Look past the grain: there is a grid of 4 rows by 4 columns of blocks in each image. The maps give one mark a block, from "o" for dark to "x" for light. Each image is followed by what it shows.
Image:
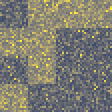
o x x x
x x o o
o x o o
x o o o
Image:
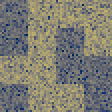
o x x x
o x o x
x x o o
o x x o
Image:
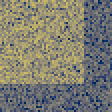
x x x o
x x x o
x x x o
o o o o
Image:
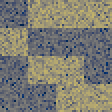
o x x x
x o o o
o x x o
o o x x
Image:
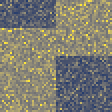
o o x x
x x x x
x x o o
x x o o
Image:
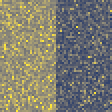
x x o o
x x o o
x x o o
x x o o
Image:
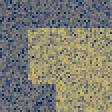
o o o o
o x x x
o x x x
o o x x
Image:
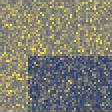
x x x x
x x x x
x o o o
x o o o
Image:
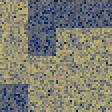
x o o o
x o x x
x x x x
o x x x
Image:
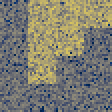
o x x x
o x x o
o x o o
o o o o
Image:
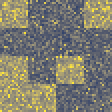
x o o x
o o o o
x o x o
x x o o
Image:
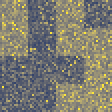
x o x o
x o x x
o o o x
o o x x
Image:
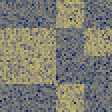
o o x o
x x o x
x x o o
o o x o
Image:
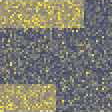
x x x o
o o o o
o o o o
x x o o
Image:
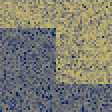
x x x x
o o x x
o o x x
o o o o
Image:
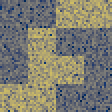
o o x x
o x o o
o x x o
x x o o
